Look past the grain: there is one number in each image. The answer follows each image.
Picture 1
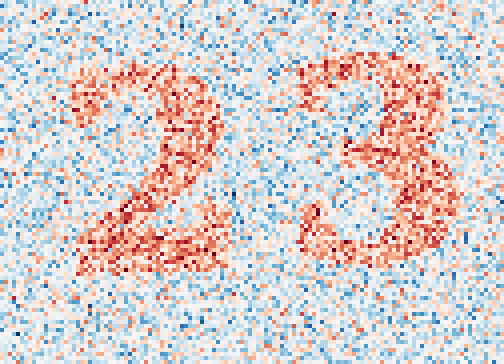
23
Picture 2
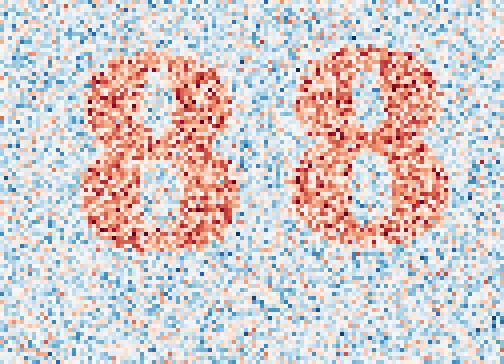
88
